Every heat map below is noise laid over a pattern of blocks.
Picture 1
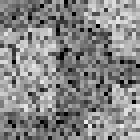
top and bottom mirror each other
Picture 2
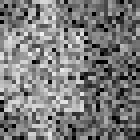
top and bottom mirror each other
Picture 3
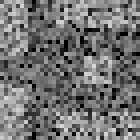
top and bottom mirror each other
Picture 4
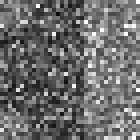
top and bottom mirror each other
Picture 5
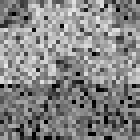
left and right mirror each other
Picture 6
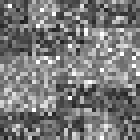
the same after a half turn
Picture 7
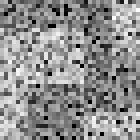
no symmetry
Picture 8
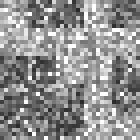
mirrored about the diagonal from the bottom left
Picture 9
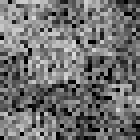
no symmetry
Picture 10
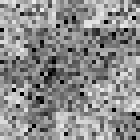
mirrored about the diagonal from the top left
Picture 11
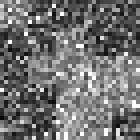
mirrored about the diagonal from the top left
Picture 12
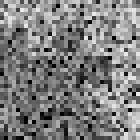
mirrored about the diagonal from the bottom left
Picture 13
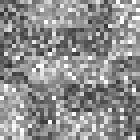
the same after a half turn
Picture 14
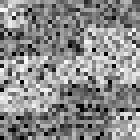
the same after a half turn
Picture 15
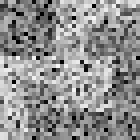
mirrored about the diagonal from the top left
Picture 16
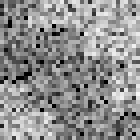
mirrored about the diagonal from the bottom left
